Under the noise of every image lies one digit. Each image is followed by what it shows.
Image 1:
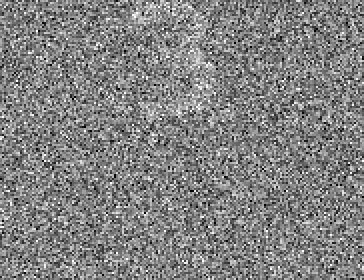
3
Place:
top middle
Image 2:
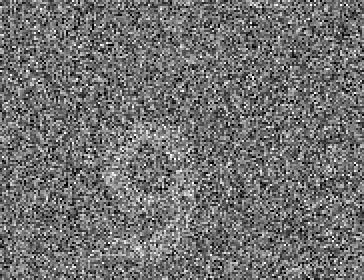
9
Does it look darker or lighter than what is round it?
lighter
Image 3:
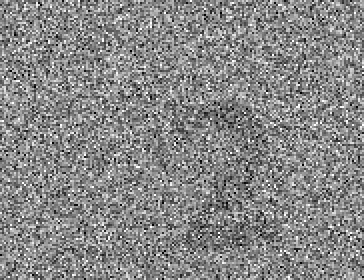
2
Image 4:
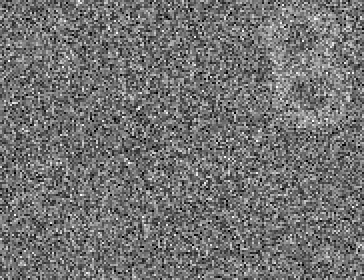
8
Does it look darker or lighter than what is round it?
lighter
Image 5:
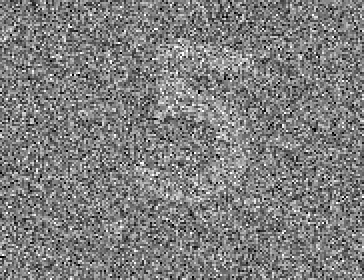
5
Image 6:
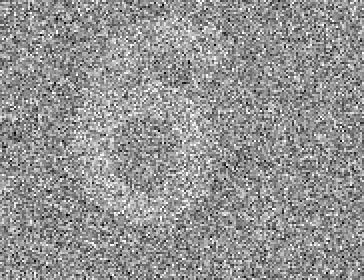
6
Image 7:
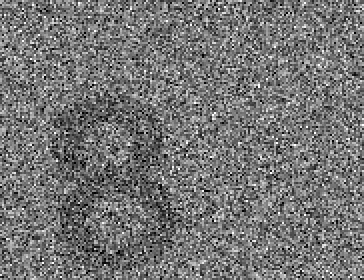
8
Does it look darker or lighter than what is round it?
darker
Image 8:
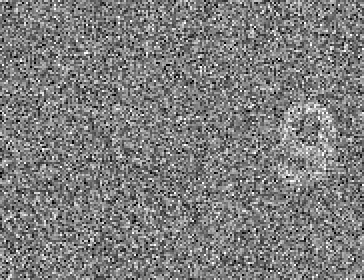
9
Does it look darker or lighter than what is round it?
lighter
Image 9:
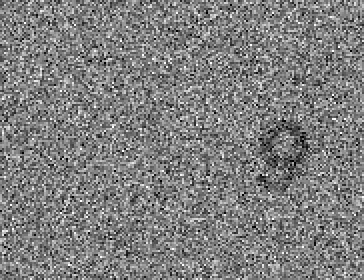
9
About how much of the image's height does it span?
a quarter
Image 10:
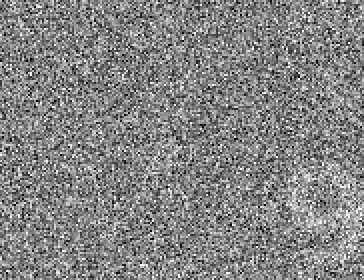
9
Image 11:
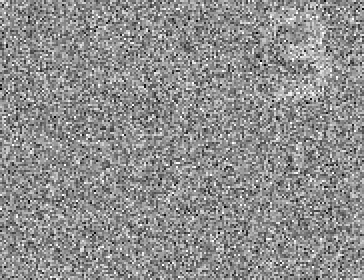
3
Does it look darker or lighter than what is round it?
lighter
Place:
top right
